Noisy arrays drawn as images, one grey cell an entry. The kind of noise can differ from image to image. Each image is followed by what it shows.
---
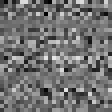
rows of uneven size
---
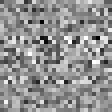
rows of uneven size
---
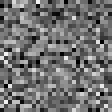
low rank plus noise
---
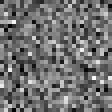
independent entries
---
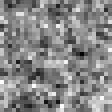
blotchy
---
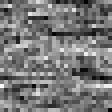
streaked along the rows
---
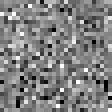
heavy tails
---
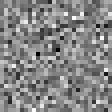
independent entries
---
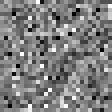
heavy tails
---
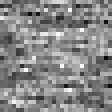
streaked along the rows
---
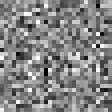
low rank plus noise
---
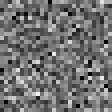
independent entries
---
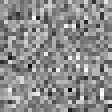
low rank plus noise
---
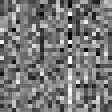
columns of uneven size
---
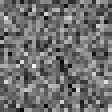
independent entries
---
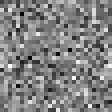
independent entries
